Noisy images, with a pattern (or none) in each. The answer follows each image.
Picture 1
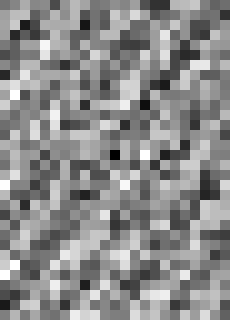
diagonal stripes
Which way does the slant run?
bottom left to top right
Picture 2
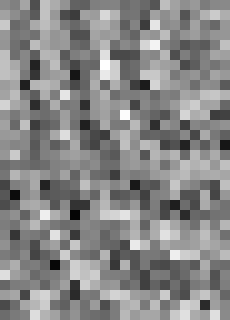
rings round one point
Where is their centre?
top right
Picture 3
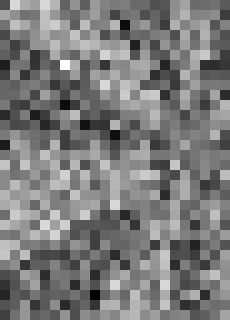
spokes from one point
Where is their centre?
middle right
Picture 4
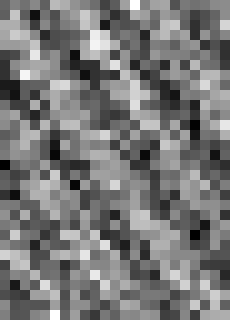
diagonal stripes
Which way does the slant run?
top left to bottom right
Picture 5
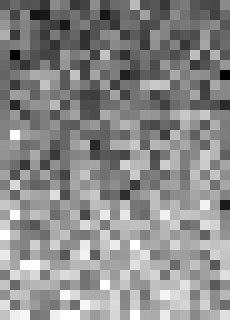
a smooth slope
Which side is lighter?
bottom
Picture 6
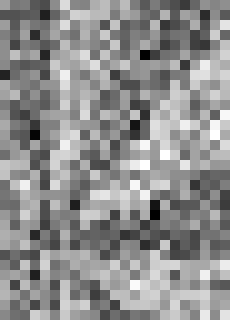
spokes from one point
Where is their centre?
bottom left
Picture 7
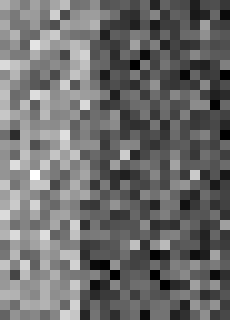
a sharp edge
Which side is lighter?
left
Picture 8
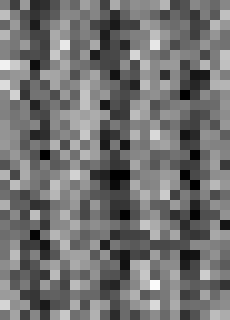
vertical stripes
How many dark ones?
3
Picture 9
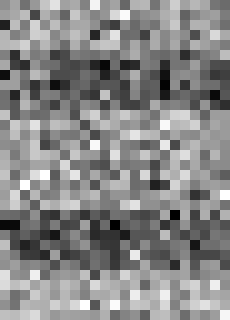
horizontal stripes
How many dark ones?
2
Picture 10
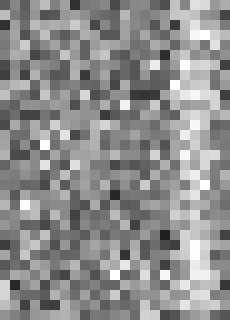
one vertical stripe
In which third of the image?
right
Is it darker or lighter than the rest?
lighter
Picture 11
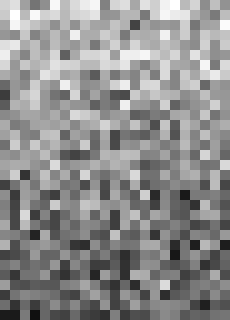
a smooth slope
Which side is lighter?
top
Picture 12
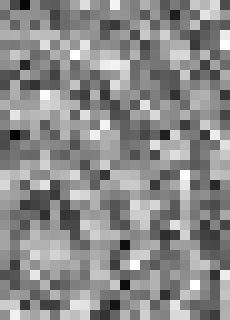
rings round one point
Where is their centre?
bottom left
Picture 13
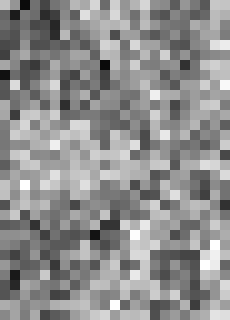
spokes from one point
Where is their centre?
middle right
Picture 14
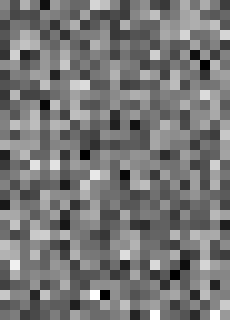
only noise
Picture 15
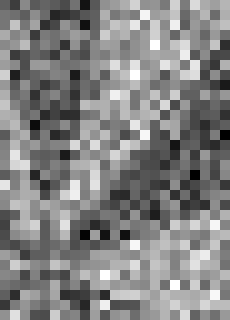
spokes from one point
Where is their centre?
bottom left
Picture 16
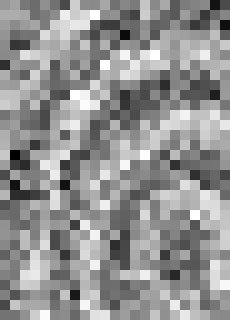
rings round one point
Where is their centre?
bottom right
